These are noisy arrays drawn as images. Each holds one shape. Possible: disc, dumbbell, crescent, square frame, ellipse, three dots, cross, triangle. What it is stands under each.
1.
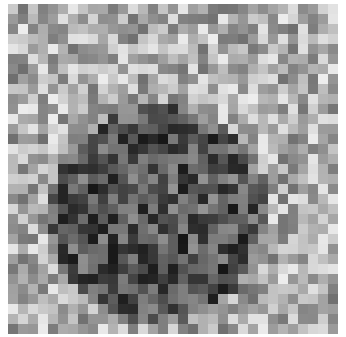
disc
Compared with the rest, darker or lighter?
darker
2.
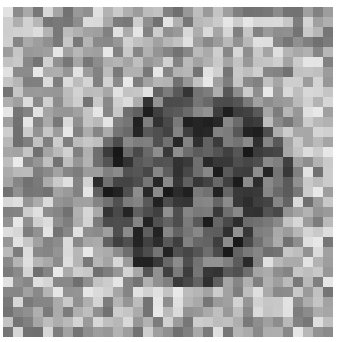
disc
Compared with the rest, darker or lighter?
darker
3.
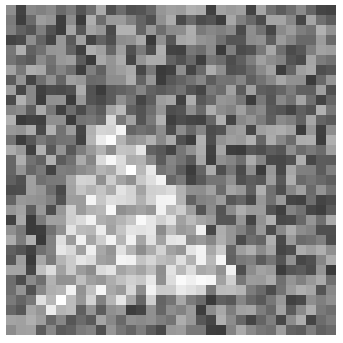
triangle
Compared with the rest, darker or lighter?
lighter
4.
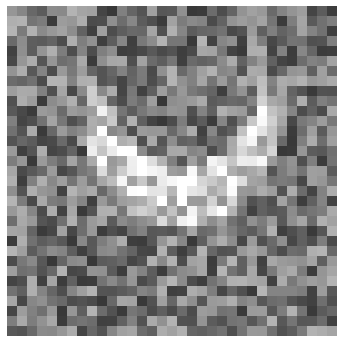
crescent
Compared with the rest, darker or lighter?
lighter
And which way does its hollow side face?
up
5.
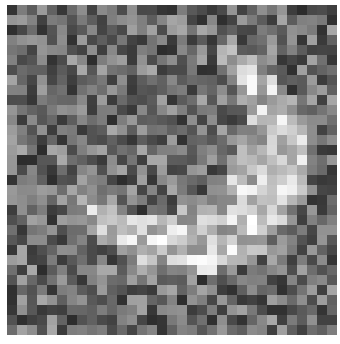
crescent
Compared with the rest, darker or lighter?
lighter
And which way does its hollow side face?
up and left
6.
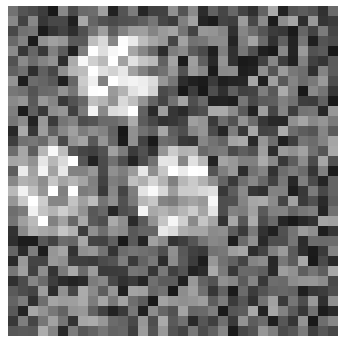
three dots
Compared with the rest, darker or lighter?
lighter
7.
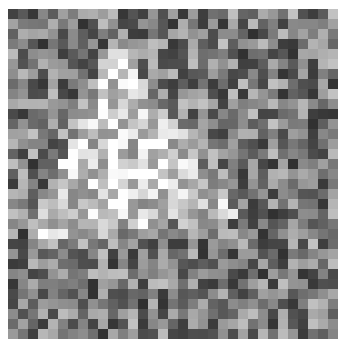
triangle
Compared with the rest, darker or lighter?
lighter
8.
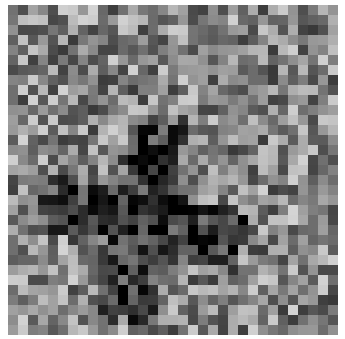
cross
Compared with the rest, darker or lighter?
darker
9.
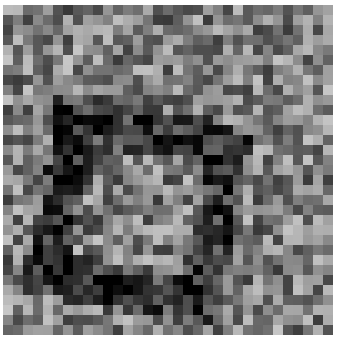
square frame
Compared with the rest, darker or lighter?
darker
